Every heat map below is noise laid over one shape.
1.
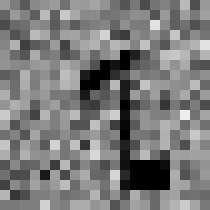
dark musical note
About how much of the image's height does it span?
two thirds
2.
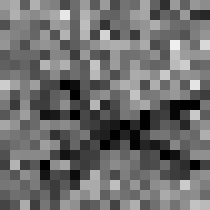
dark pair of scissors
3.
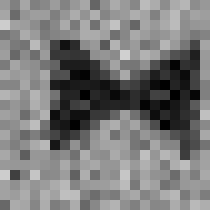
dark bow tie
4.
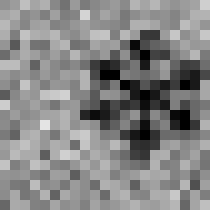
dark snowflake
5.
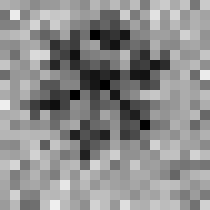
dark snowflake
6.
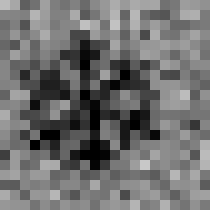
dark snowflake
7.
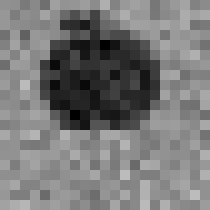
dark apple
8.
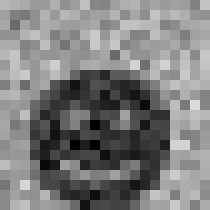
dark smiling face
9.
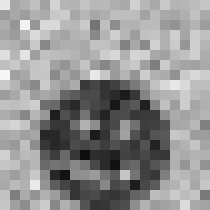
dark smiling face
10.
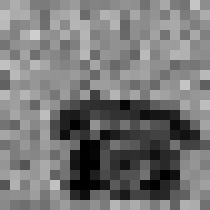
dark telephone
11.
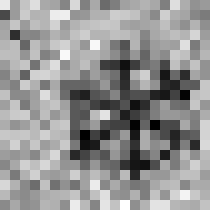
dark snowflake
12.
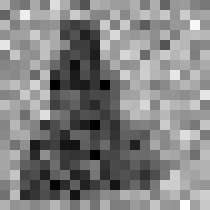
dark chess pawn
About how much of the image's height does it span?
nearly all
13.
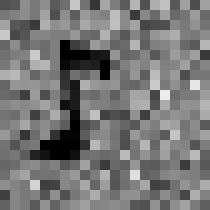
dark musical note
